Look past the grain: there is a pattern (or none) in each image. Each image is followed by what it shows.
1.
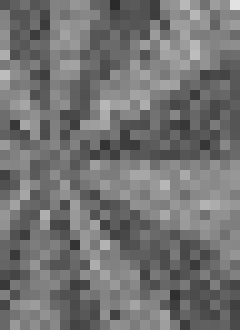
spokes from one point
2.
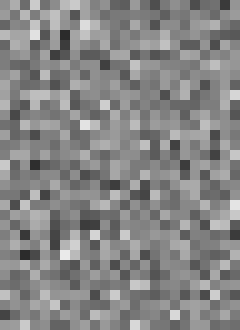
only noise
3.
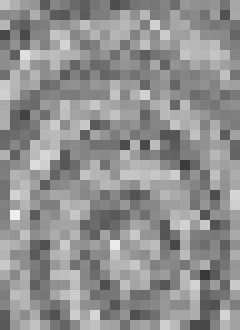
rings round one point
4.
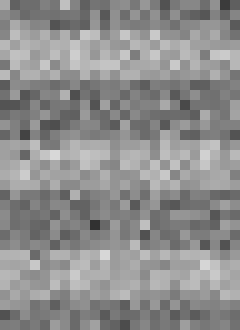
horizontal stripes
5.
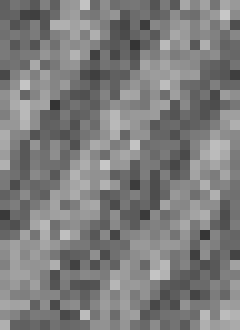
diagonal stripes
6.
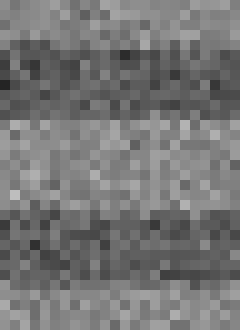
horizontal stripes
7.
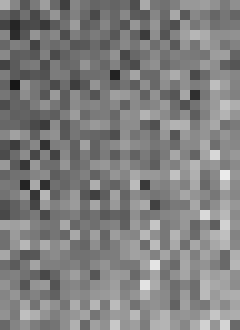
a smooth slope
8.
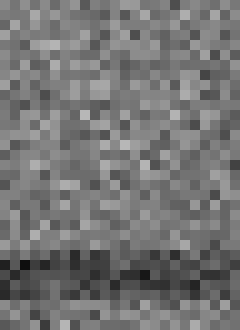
one horizontal stripe
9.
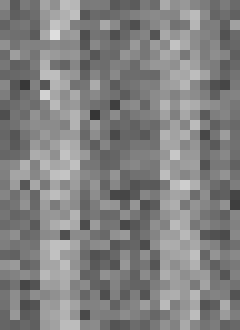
vertical stripes
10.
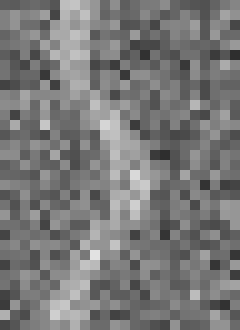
a wavy band
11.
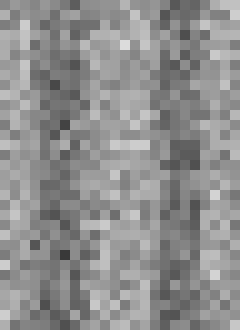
vertical stripes
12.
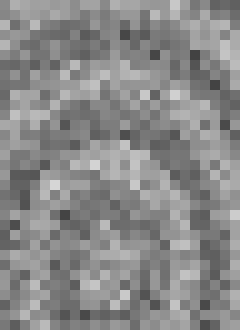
rings round one point
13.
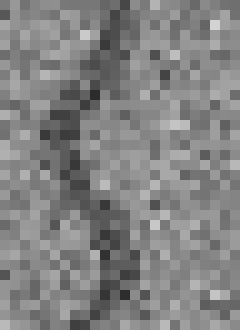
a wavy band
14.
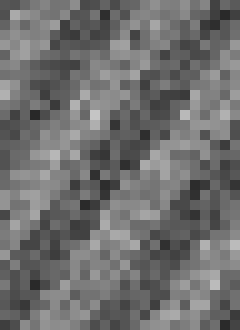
diagonal stripes
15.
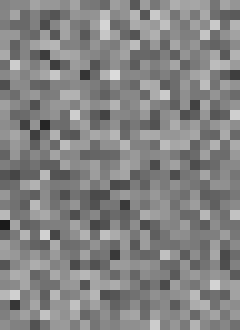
only noise
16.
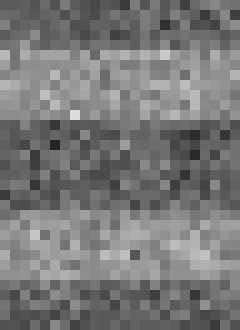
horizontal stripes
